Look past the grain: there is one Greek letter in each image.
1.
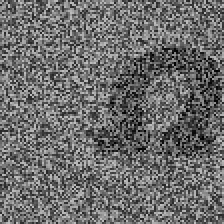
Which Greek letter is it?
omega
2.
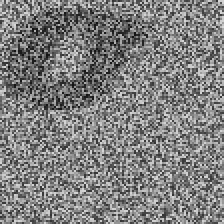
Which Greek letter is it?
sigma
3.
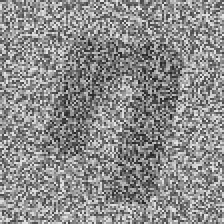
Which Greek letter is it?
eta
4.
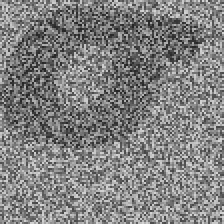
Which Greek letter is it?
sigma
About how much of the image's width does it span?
nearly all
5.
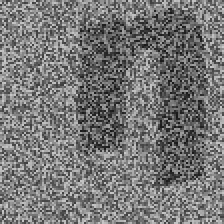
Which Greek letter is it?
eta
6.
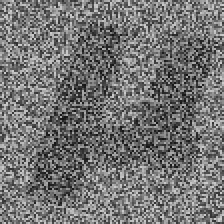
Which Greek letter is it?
mu
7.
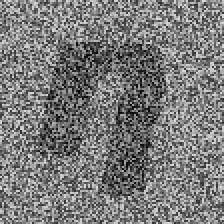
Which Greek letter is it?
eta
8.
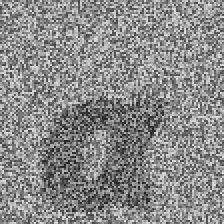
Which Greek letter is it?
alpha
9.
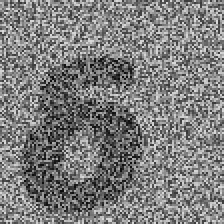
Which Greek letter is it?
delta
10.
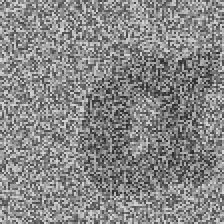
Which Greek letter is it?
alpha
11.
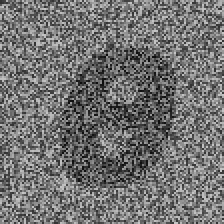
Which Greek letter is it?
theta
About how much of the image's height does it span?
two thirds
